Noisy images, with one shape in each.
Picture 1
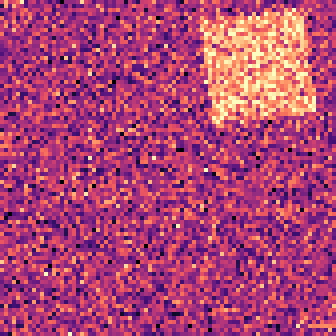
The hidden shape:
square
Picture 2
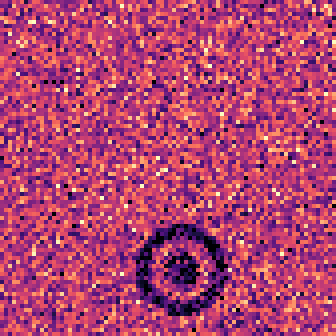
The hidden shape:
bullseye
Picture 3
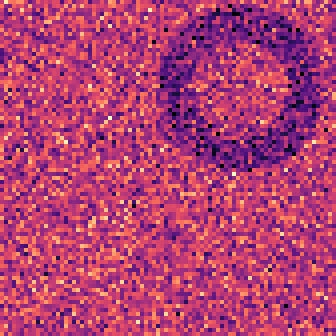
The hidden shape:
ring
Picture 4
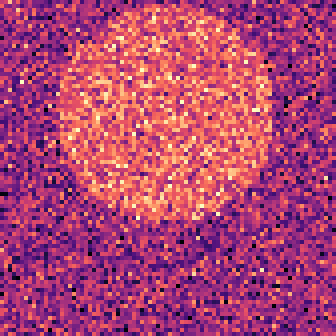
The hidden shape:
disc
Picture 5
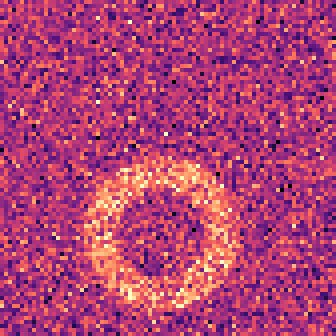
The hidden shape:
ring
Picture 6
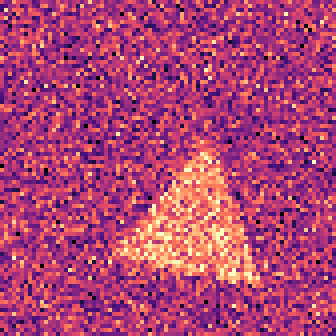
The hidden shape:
triangle
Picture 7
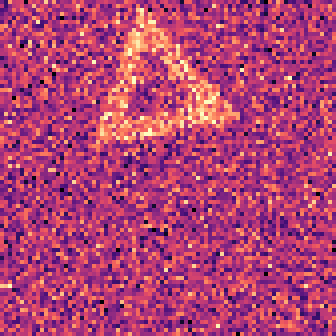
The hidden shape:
triangle frame
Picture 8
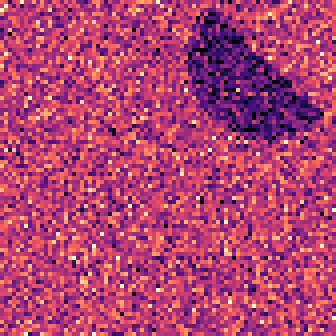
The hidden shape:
half disc
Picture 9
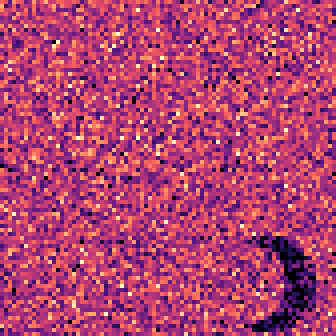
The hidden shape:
crescent
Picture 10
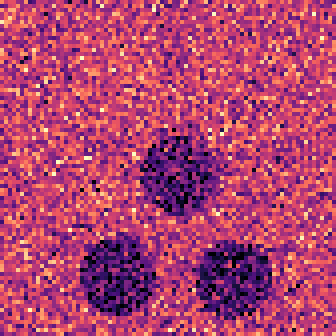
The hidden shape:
three dots
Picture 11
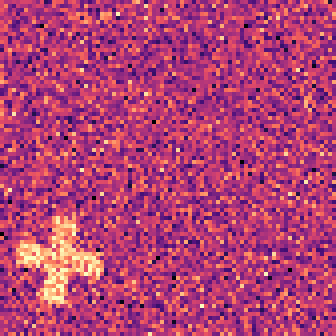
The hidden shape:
cross
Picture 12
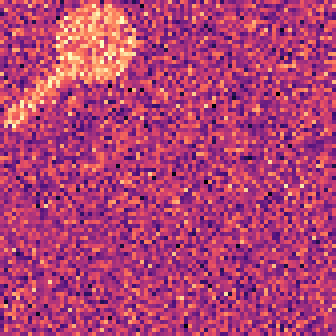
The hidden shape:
lollipop
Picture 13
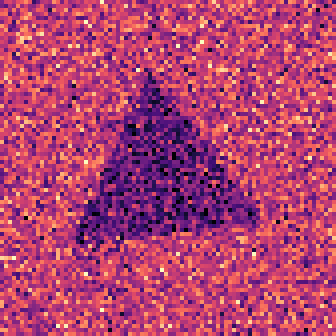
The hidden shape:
triangle
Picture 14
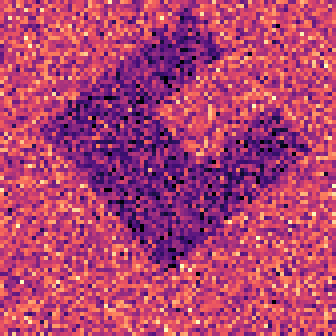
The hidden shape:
square with a notch
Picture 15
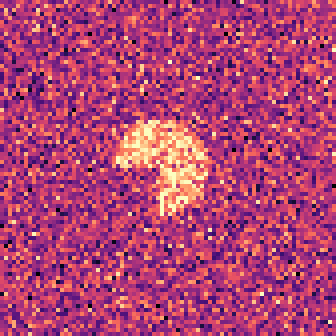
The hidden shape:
disc with a wedge cut out
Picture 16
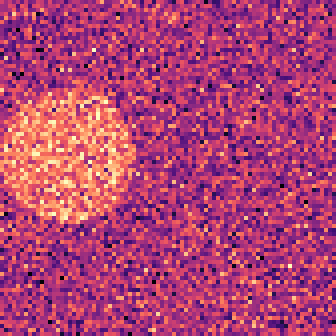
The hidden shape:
disc
